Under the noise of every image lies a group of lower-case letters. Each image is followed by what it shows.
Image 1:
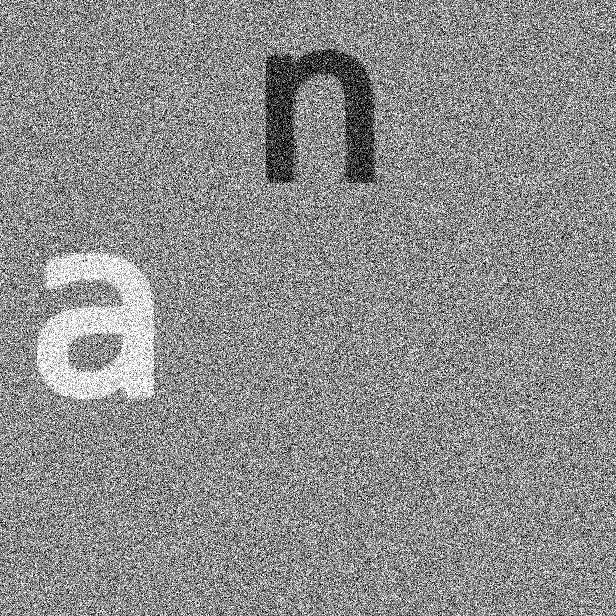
top middle: dark n; middle left: light a
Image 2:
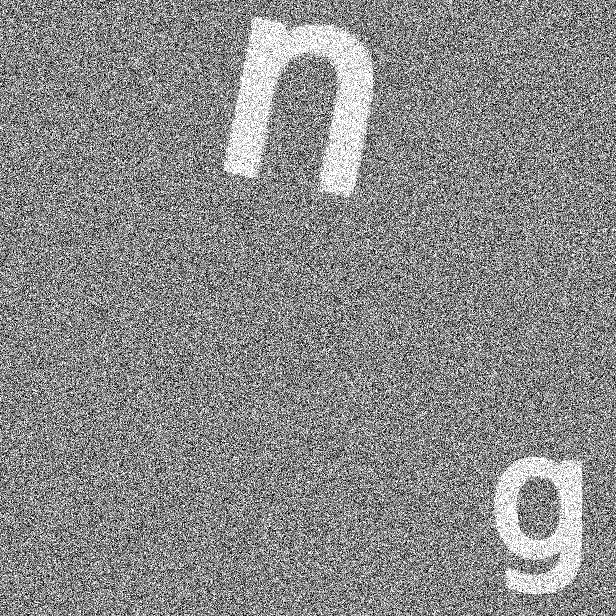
top middle: light n; bottom right: light g
